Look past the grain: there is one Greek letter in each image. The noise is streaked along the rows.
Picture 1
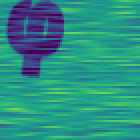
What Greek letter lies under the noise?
phi
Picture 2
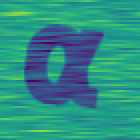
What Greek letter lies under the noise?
alpha
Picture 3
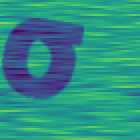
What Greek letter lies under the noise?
sigma
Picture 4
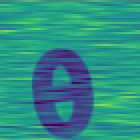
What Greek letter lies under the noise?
theta
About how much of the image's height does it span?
two thirds
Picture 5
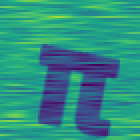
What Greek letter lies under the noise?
pi
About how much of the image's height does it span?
two thirds
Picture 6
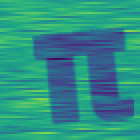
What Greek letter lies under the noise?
pi
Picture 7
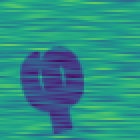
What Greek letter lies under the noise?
phi
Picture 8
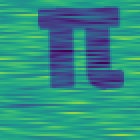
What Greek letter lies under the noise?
pi
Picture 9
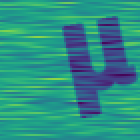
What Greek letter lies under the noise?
mu
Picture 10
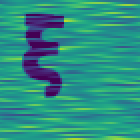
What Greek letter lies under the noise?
xi
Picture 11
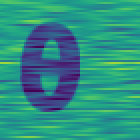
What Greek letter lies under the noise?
theta
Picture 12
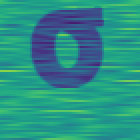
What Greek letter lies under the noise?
sigma
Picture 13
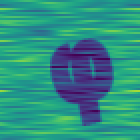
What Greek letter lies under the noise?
phi
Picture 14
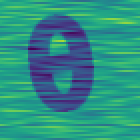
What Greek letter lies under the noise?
theta
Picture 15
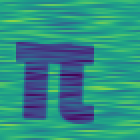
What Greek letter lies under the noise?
pi
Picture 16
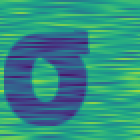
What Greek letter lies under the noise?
sigma
